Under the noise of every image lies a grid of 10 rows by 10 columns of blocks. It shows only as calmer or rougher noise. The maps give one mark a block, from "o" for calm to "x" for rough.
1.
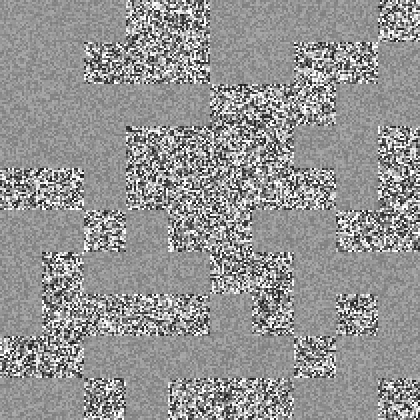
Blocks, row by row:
o o o x x o o o o x
o o x x x o o x x o
o o o o o x x x o o
o o o x x x x o o x
x x o x x x x x o x
o o x o x x o o x x
o x o o o x x o o o
o x x x x o x o x o
x x o o o o o x o o
o o x o x x x o o x
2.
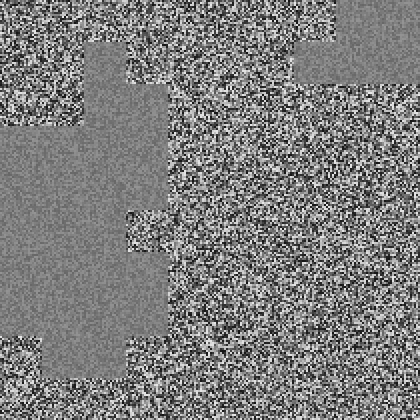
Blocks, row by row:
x x x x x x x x o o
x x o x x x x o o o
x x o o x x x x x x
o o o o x x x x x x
o o o o x x x x x x
o o o x x x x x x x
o o o o x x x x x x
o o o o x x x x x x
x o o x x x x x x x
x x x x x x x x x x
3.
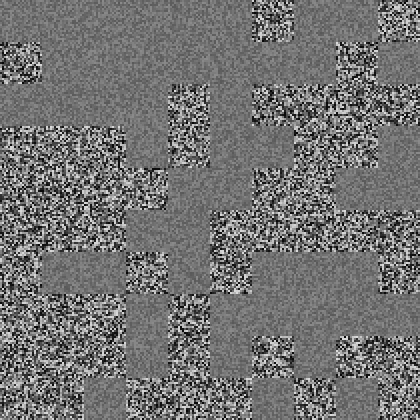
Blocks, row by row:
o o o o o o x o o x
x o o o o o o o x o
o o o o x o x x x x
x x x o x o o x x o
x x x x o o x x o o
x x x o o x x x x x
x o o x o x o o o x
x x x o x o o o o o
x x x o x o x o x x
x x o x x x o x o x
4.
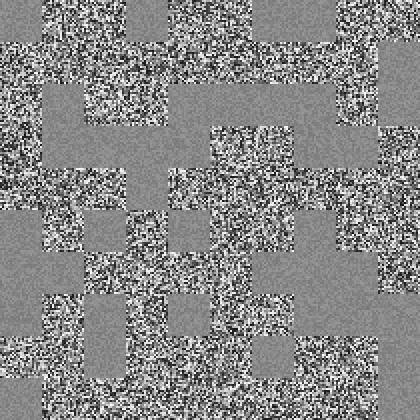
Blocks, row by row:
o x x o x x o o x x
x x x x x x x x x o
x o x x o o o o x o
x o o o o x x o o x
x x x o x x x x x x
o x o x o x x o x x
o o x x x x o o o x
o x o x o x x o o o
x x o x x x o x x o
o x x x x x x x x o
